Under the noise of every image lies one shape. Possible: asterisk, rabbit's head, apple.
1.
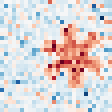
asterisk
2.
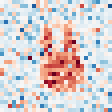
rabbit's head
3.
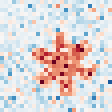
asterisk
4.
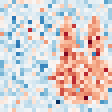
rabbit's head
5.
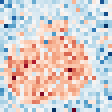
apple
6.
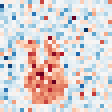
rabbit's head
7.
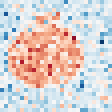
apple
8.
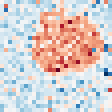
apple
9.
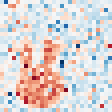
rabbit's head
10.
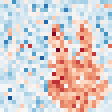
rabbit's head
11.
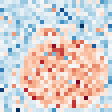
apple
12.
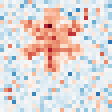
asterisk
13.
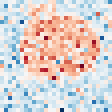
apple
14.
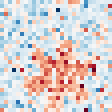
asterisk
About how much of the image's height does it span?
two thirds
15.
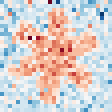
asterisk
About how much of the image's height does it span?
nearly all
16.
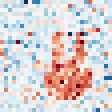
rabbit's head
